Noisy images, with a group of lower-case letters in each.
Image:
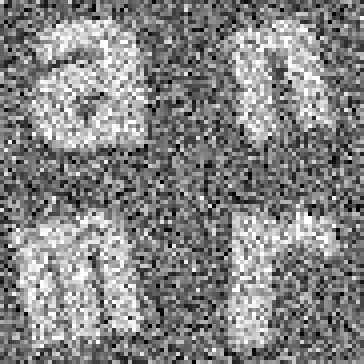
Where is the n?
top right
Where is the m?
bottom left
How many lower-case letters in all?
4
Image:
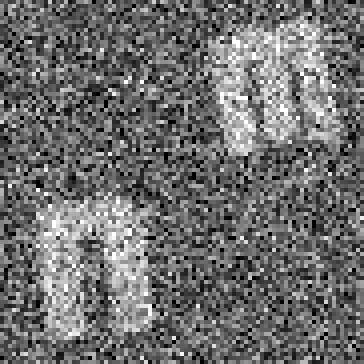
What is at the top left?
nothing
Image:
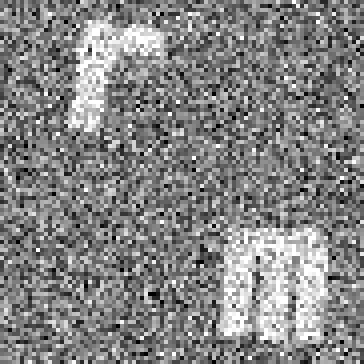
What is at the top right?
nothing
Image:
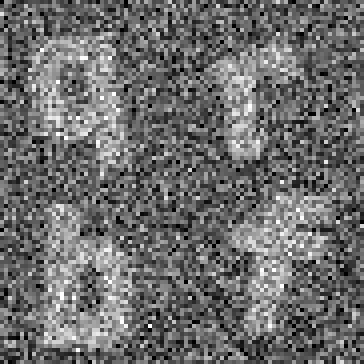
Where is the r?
top right
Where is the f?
bottom right
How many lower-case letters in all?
4
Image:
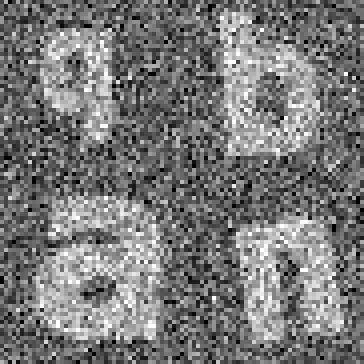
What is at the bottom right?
n
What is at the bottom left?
a
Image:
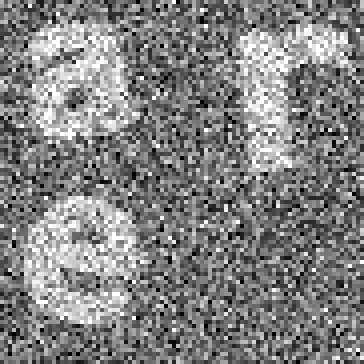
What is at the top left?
a
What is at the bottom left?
e
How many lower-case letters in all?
3
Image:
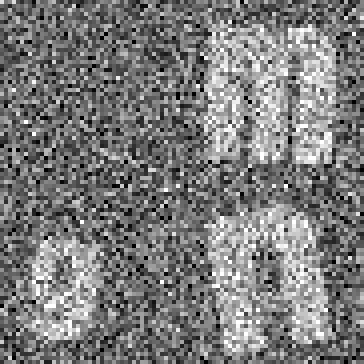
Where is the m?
top right
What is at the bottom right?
n
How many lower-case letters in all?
3
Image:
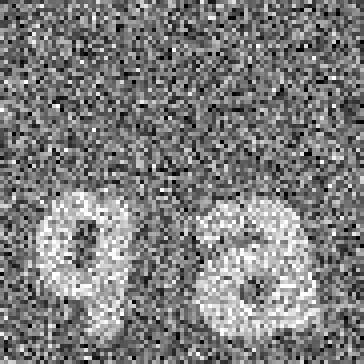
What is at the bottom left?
q
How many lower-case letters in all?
2
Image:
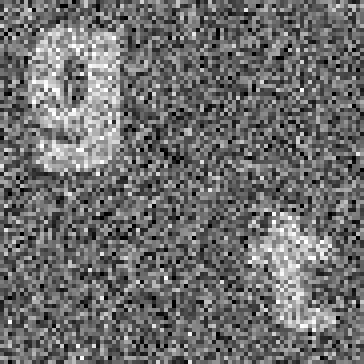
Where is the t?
bottom right
